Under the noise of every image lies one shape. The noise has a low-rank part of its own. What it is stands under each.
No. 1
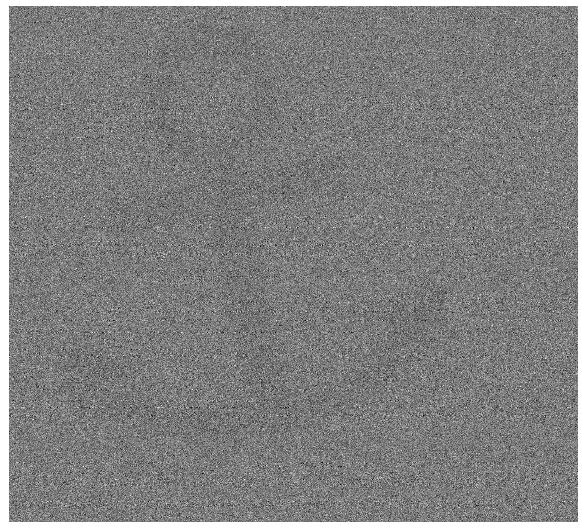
dark anchor
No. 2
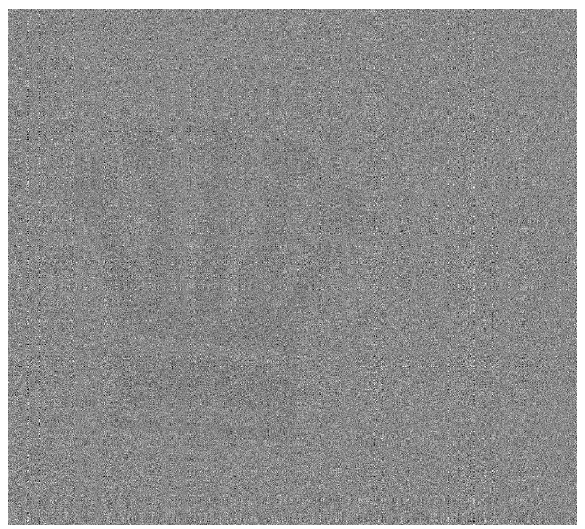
dark chess queen
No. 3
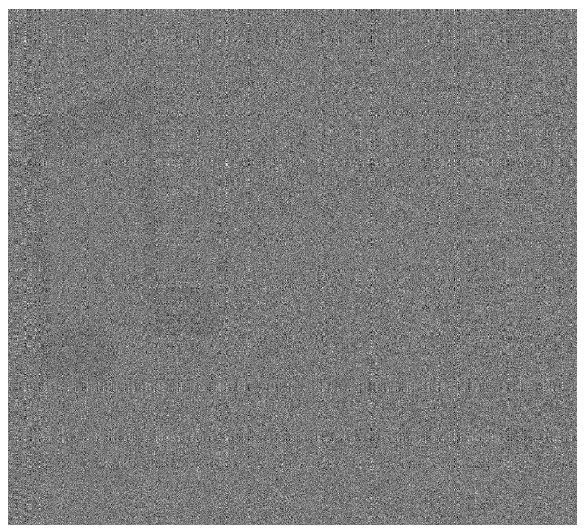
dark pair of musical notes
